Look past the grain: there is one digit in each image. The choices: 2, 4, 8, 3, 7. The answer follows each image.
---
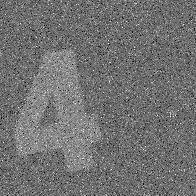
4
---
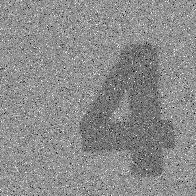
4
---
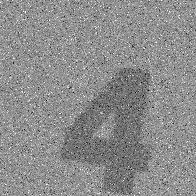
4
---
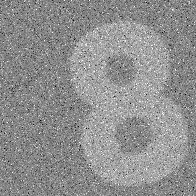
8
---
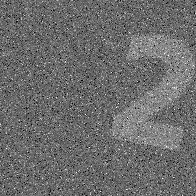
2
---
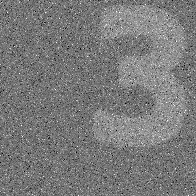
3
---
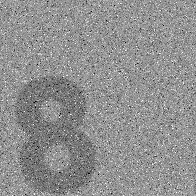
8
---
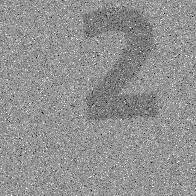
2
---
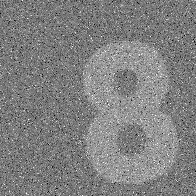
8
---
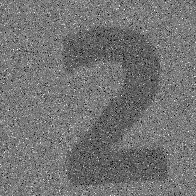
2
